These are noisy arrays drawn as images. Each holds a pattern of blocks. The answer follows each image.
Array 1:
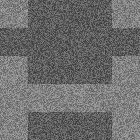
left and right mirror each other
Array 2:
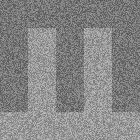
left and right mirror each other
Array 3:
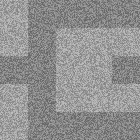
top and bottom mirror each other
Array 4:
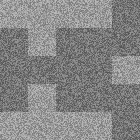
top and bottom mirror each other
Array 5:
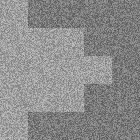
top and bottom mirror each other
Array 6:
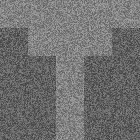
left and right mirror each other
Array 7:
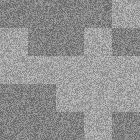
no symmetry
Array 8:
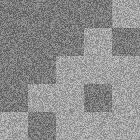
mirrored about the diagonal from the top left
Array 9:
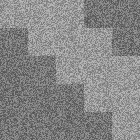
mirrored about the diagonal from the bottom left
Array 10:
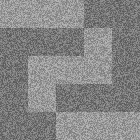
the same after a half turn
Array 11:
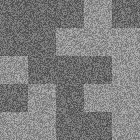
no symmetry
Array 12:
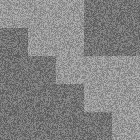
mirrored about the diagonal from the bottom left
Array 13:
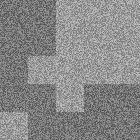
mirrored about the diagonal from the bottom left
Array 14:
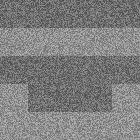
left and right mirror each other
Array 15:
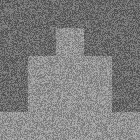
left and right mirror each other
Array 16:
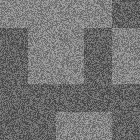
no symmetry
